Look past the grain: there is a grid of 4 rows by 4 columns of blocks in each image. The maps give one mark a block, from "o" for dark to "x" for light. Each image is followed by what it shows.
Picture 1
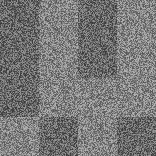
oxox
oxox
oxxx
xoxo
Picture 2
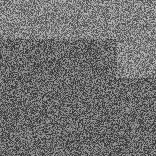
xxxx
ooox
oooo
oooo
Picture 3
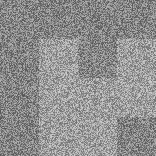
oooo
oxox
oxxx
oxxo
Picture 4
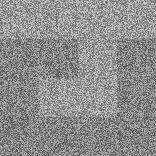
xxxx
ooxo
oxxo
oooo
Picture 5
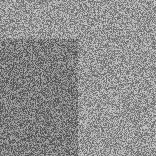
xxxx
ooxx
ooxx
ooxx
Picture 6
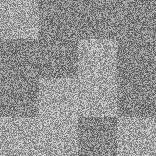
xooo
ooxo
oxxo
xxox
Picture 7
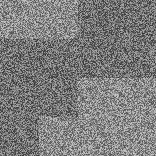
xxoo
oooo
ooxx
oxxx
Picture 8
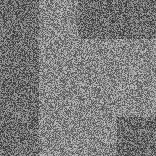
oxoo
oxxx
oxxx
oxxo
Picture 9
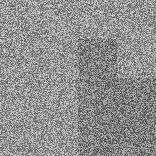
xxxx
xxox
xxoo
xxoo
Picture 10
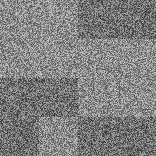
xxoo
xxxx
ooxx
oxoo
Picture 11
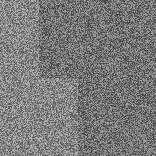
xooo
xooo
xxoo
xxoo
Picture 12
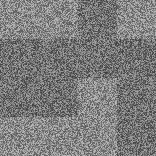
xxox
oooo
ooxo
xxxo
